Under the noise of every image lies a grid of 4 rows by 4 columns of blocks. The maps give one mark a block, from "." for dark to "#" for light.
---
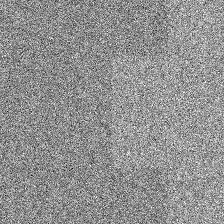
...#
..##
..##
...#
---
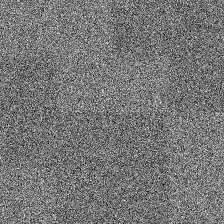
##..
.##.
...#
#..#
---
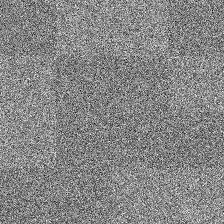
.##.
#..#
#...
..##
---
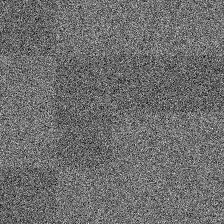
.###
#...
#.##
.###
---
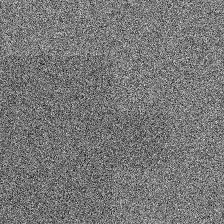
####
..##
...#
..##
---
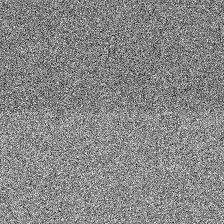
....
....
####
####
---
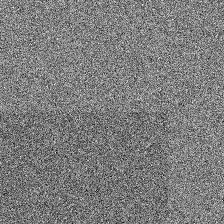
####
####
...#
...#
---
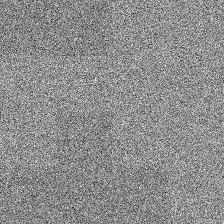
..##
####
#.##
...#
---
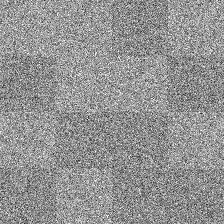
##.#
.##.
#..#
.#..
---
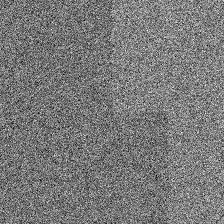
..##
..##
...#
...#
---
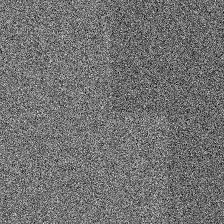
##..
##..
###.
###.
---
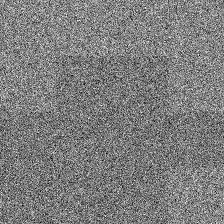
####
#..#
....
...#
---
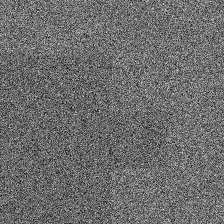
####
..##
...#
..##
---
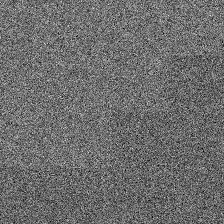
####
###.
##..
....
